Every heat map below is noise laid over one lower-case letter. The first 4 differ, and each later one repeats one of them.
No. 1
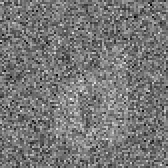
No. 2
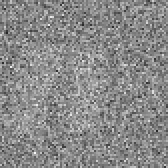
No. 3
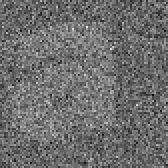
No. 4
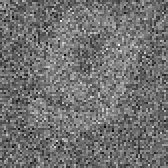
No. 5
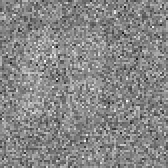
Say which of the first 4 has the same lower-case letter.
2
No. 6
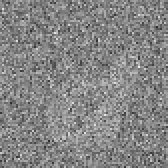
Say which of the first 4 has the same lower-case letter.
1
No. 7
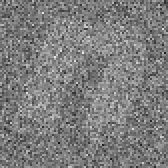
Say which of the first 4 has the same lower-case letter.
2
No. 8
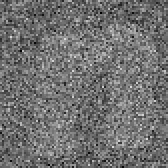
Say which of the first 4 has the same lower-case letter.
2
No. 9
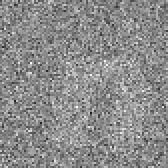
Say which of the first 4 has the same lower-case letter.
2
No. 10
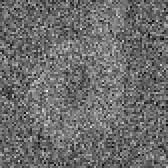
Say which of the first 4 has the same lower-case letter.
1
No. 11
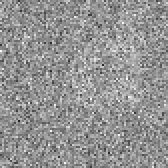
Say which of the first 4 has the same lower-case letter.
1
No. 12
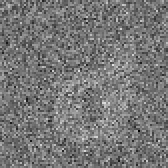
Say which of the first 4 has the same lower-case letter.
1
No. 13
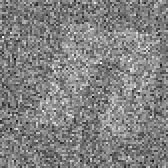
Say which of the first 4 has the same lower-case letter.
2
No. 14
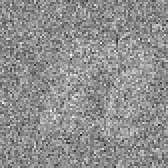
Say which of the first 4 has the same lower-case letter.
2
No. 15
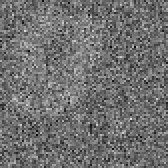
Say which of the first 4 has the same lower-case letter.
4
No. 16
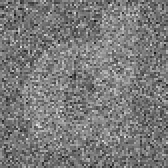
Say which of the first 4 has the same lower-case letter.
1
